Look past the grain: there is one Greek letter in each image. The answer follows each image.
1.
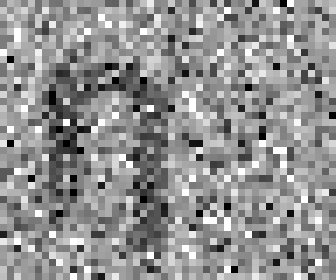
dark eta
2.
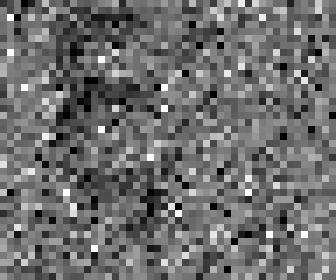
dark xi
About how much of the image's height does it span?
nearly all
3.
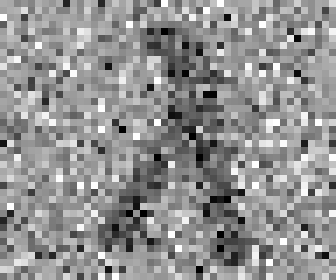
dark lambda
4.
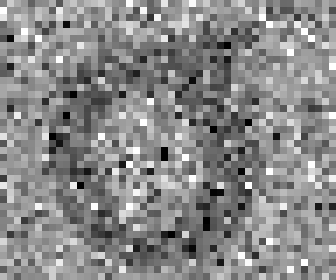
dark sigma
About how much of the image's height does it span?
nearly all
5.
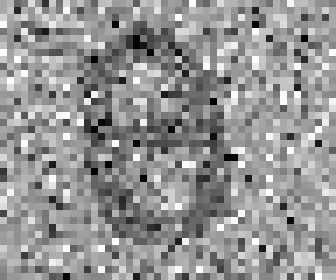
dark theta
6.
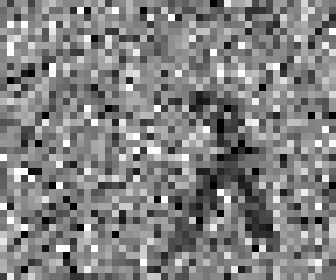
dark lambda
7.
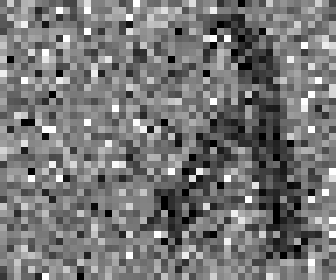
dark lambda
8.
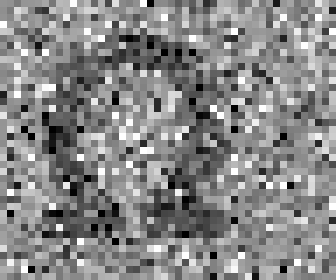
dark omega
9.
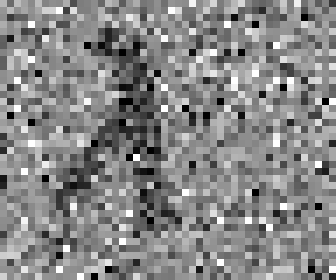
dark lambda
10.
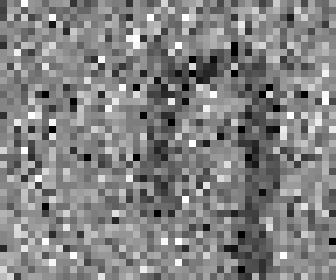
dark eta
